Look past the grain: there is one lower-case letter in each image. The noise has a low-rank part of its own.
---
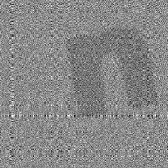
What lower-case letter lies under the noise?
n
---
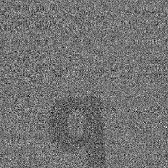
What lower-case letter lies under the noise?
q
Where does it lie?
bottom middle
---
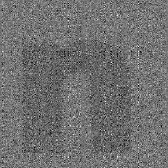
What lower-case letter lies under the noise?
n
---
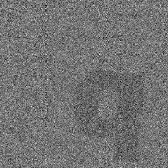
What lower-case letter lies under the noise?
q
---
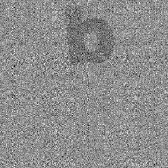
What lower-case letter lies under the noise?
b
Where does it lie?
top middle
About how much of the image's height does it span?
a third
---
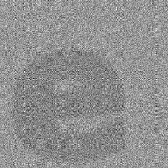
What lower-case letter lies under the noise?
e
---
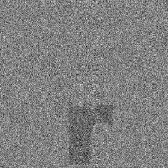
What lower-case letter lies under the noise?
r
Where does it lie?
bottom middle
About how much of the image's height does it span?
a third
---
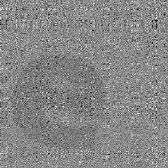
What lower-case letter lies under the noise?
e
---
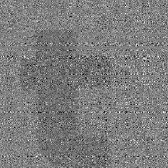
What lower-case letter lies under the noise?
t
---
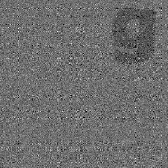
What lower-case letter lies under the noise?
g
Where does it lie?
top right
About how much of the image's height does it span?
a third
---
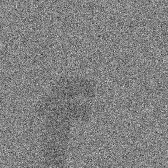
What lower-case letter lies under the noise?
f
